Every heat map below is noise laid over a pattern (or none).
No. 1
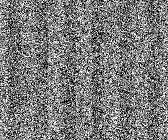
vertical stripes
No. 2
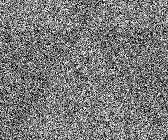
spokes from one point
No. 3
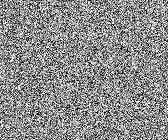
only noise
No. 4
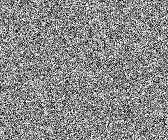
only noise
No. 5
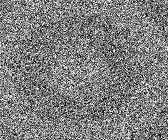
rings round one point
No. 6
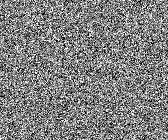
only noise
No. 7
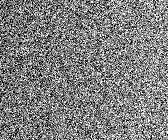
a smooth slope
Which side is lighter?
right
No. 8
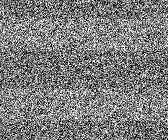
horizontal stripes
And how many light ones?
2
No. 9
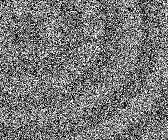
rings round one point
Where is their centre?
top left
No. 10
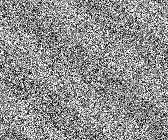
diagonal stripes
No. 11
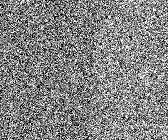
a sharp edge
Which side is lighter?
right
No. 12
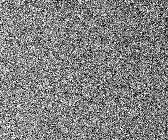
a smooth slope
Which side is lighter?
left
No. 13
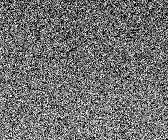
a smooth slope
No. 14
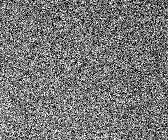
a smooth slope
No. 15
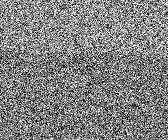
a sharp edge
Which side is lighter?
top
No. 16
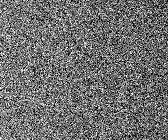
a smooth slope
